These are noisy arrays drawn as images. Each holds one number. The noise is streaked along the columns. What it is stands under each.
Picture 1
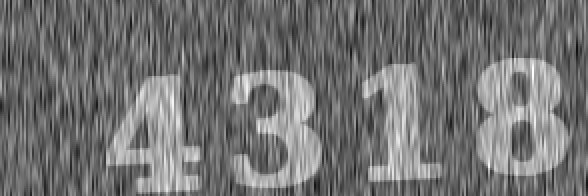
4318
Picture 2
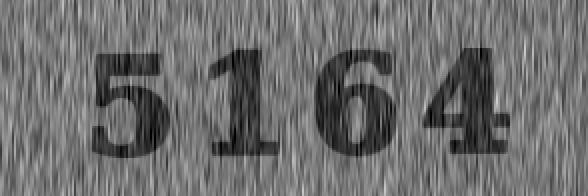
5164
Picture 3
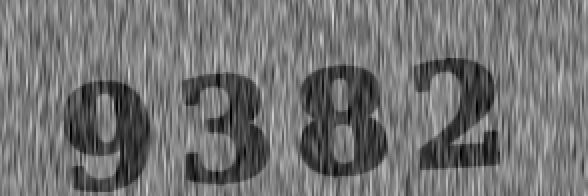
9382
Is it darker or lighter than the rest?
darker
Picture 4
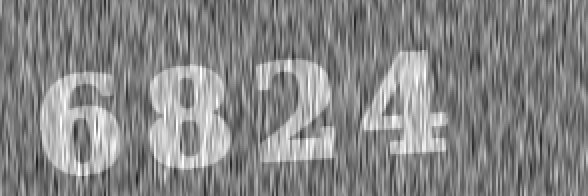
6824
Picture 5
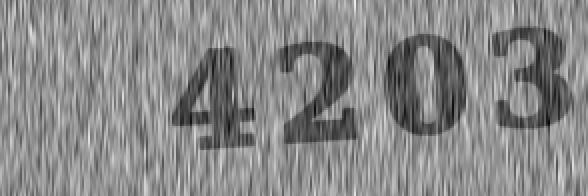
4203
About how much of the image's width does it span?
two thirds
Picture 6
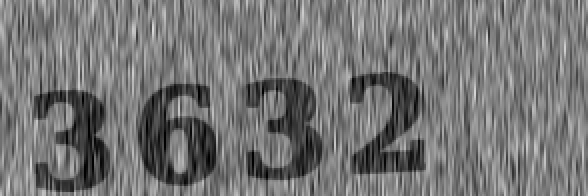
3632
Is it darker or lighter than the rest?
darker
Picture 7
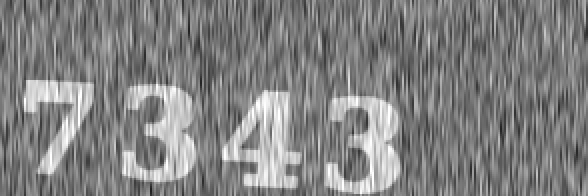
7343
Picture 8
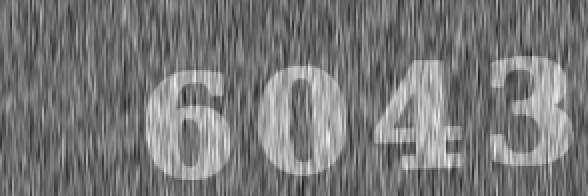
6043
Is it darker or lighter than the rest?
lighter
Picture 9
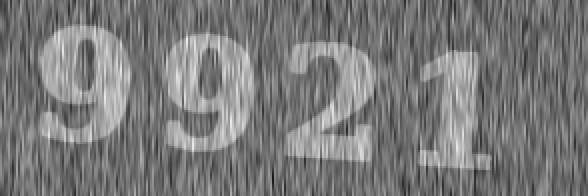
9921
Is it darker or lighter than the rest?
lighter
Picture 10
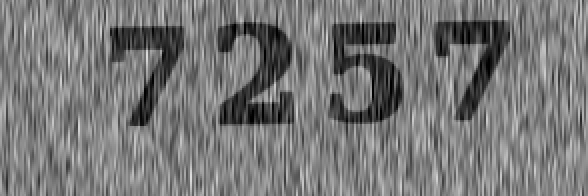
7257
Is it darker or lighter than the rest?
darker
